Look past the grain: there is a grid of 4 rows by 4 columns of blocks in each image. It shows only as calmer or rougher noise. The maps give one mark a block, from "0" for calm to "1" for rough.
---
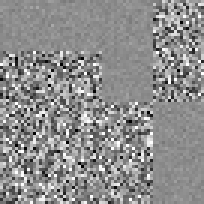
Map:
0001
1101
1110
1110
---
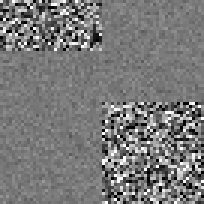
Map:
1100
0000
0011
0011
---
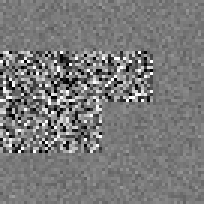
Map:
0000
1110
1100
0000
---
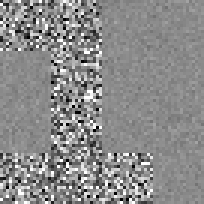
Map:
1100
0100
0100
1110
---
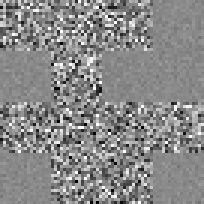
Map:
1110
0100
1111
0110
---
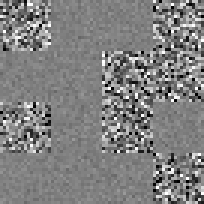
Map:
1001
0011
1010
0001
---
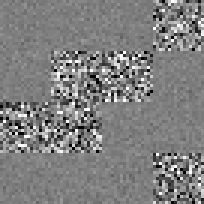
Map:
0001
0110
1100
0001
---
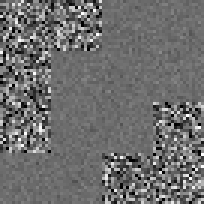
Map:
1100
1000
1001
0011
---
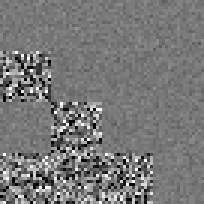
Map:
0000
1000
0100
1110
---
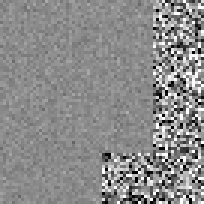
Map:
0001
0001
0001
0011
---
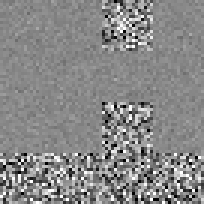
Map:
0010
0000
0010
1111
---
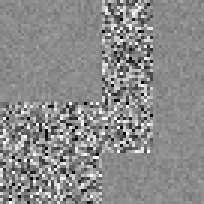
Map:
0010
0010
1110
1100
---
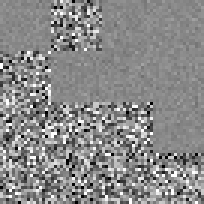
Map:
0100
1000
1110
1111
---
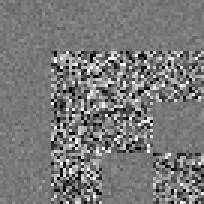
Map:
0000
0111
0110
0101
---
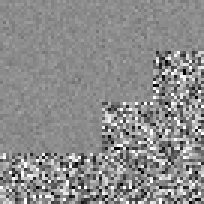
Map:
0000
0001
0011
1111
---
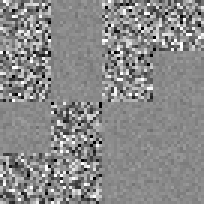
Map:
1011
1010
0100
1100
